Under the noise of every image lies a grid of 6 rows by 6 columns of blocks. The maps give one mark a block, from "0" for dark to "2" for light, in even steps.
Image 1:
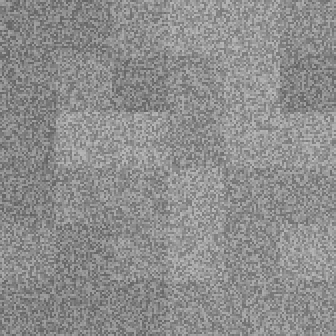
0 0 1 2 2 1
0 1 0 1 2 0
0 2 2 1 2 2
0 1 1 2 1 1
1 0 1 2 1 2
0 0 0 1 1 1
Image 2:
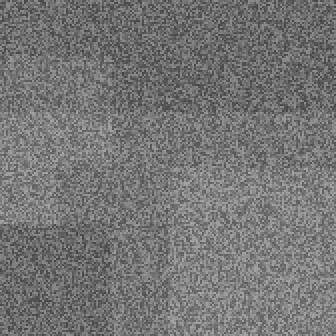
0 0 0 0 0 0
1 1 0 0 0 0
2 2 1 1 1 1
2 1 1 2 2 2
0 0 1 2 2 2
0 0 1 2 2 2
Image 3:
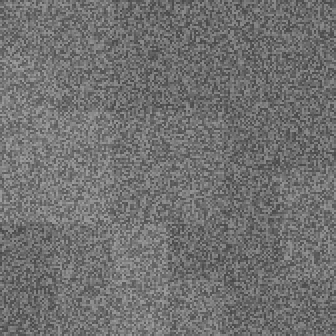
1 1 0 0 0 0
2 1 0 0 0 0
2 2 1 1 0 0
2 2 1 1 0 1
0 1 2 0 0 1
0 1 2 1 0 0
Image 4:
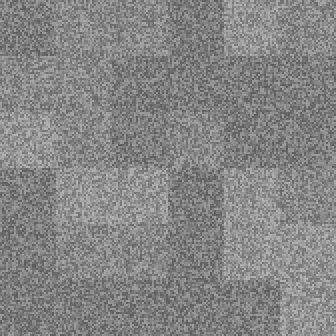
0 1 1 0 2 1
1 1 0 0 0 0
2 1 0 1 0 0
0 2 2 0 2 1
0 1 1 0 2 2
0 0 0 0 0 2
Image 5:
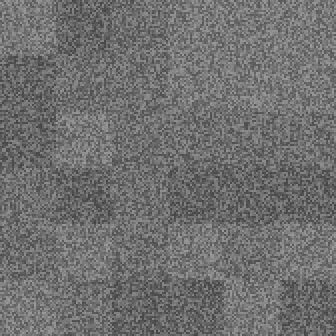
2 0 1 2 2 2
0 1 1 2 2 2
0 2 1 1 1 1
1 0 1 0 0 0
1 2 1 2 1 2
2 1 0 0 2 0
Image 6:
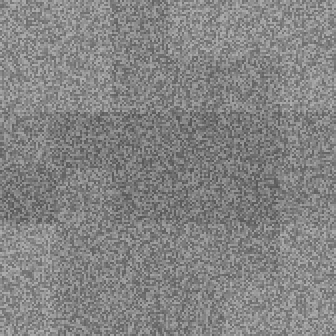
2 2 1 2 2 2
2 2 1 1 1 2
1 0 0 0 0 1
0 1 0 0 0 1
2 1 1 1 1 2
2 1 1 1 2 2
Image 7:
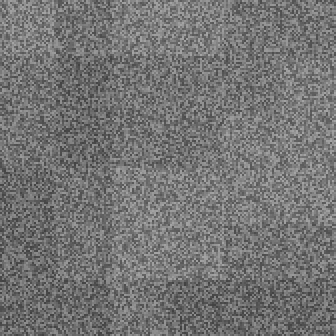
2 1 2 2 1 1
1 0 1 1 1 2
1 0 1 1 2 2
0 1 2 2 2 2
0 1 2 2 1 1
0 0 1 0 0 0
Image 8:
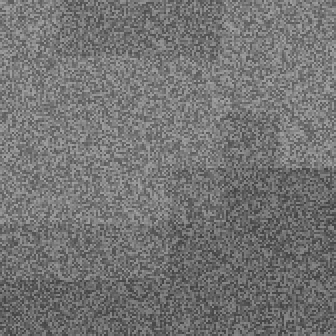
2 1 1 1 2 2
2 2 2 2 2 2
2 2 2 2 1 2
2 2 2 1 0 0
1 1 1 0 0 0
0 0 0 0 0 0
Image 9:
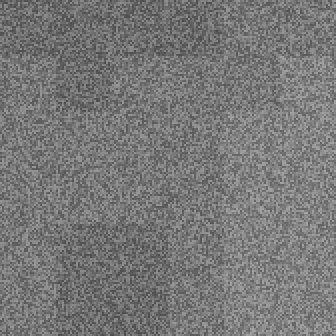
0 0 0 0 1 1
1 0 1 1 1 2
1 1 1 1 2 2
1 1 1 1 2 2
1 0 0 1 2 2
1 0 0 1 2 2
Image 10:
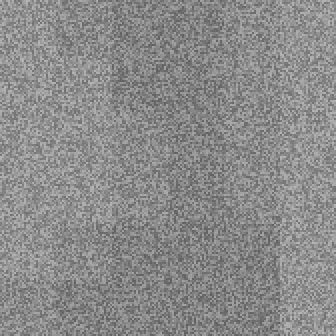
2 1 0 0 1 2
2 2 0 0 1 2
2 2 1 0 1 2
2 2 1 0 1 2
2 1 0 0 0 2
1 0 0 0 0 2
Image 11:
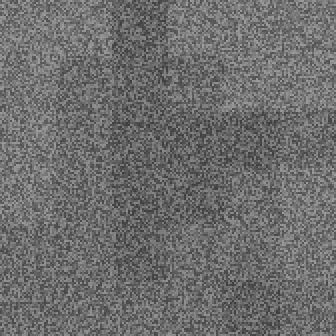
2 2 0 2 2 2
2 1 0 1 2 2
2 1 0 0 0 1
2 1 0 0 1 2
1 1 0 1 1 2
1 1 1 1 0 1
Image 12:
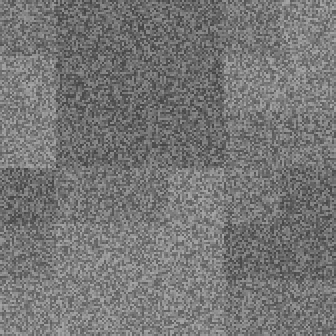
1 0 0 0 1 2
2 0 0 0 2 2
2 0 0 0 1 1
0 1 1 2 1 0
1 2 2 2 0 0
2 2 2 2 1 1
